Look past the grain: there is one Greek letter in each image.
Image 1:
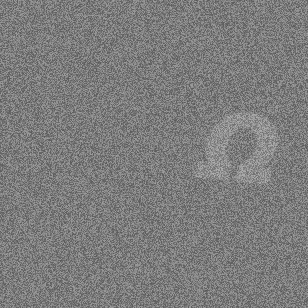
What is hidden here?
light omega, middle right
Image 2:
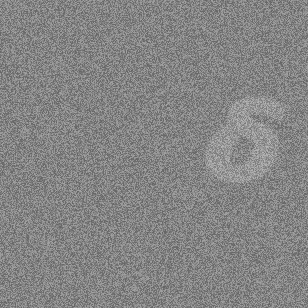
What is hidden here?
light delta, middle right
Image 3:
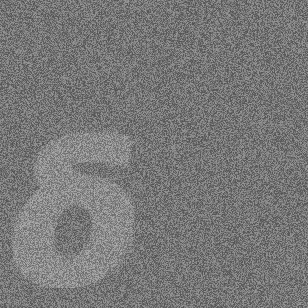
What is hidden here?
light delta
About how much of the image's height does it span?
half
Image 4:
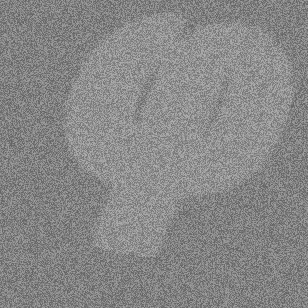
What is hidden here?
light phi
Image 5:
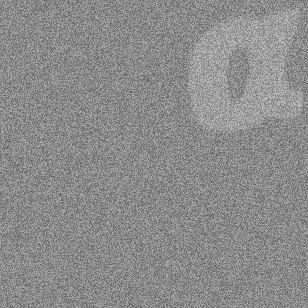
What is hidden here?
light alpha, top right
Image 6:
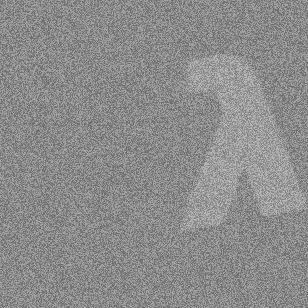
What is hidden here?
light lambda
